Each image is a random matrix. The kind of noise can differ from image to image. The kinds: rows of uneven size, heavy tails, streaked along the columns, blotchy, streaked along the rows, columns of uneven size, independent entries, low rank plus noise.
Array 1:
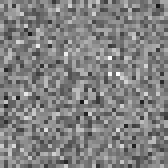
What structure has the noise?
independent entries
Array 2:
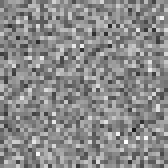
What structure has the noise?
independent entries
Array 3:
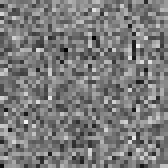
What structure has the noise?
low rank plus noise
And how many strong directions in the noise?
five to eight
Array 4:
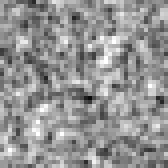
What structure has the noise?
blotchy
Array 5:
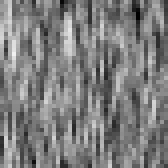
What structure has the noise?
streaked along the columns
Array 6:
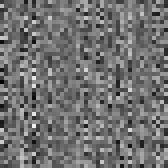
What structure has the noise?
columns of uneven size
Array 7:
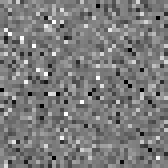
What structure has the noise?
heavy tails
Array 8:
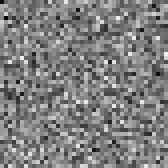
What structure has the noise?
independent entries
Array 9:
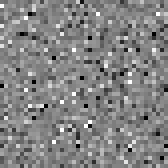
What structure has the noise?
heavy tails
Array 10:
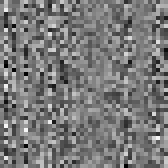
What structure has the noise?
columns of uneven size
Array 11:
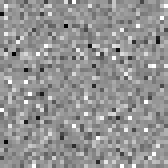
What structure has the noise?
heavy tails
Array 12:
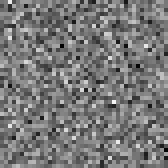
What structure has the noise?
independent entries
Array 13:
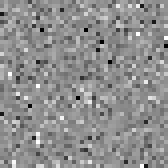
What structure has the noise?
heavy tails
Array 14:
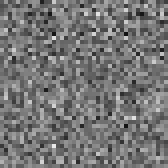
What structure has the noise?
low rank plus noise
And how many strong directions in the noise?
five to eight
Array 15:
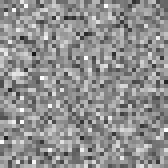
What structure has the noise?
independent entries
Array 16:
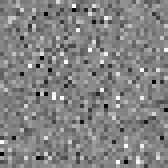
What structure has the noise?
heavy tails
